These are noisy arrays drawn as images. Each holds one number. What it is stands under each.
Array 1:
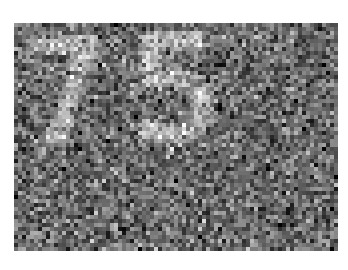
75
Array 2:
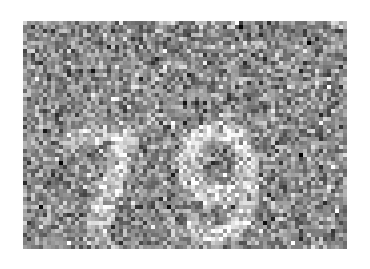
79
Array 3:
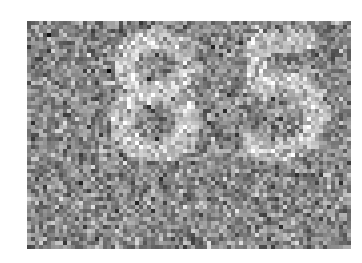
85
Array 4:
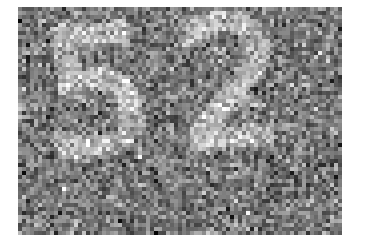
52
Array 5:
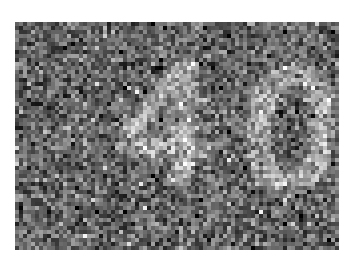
40
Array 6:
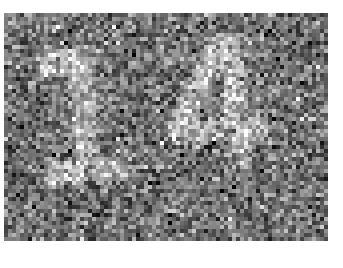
14
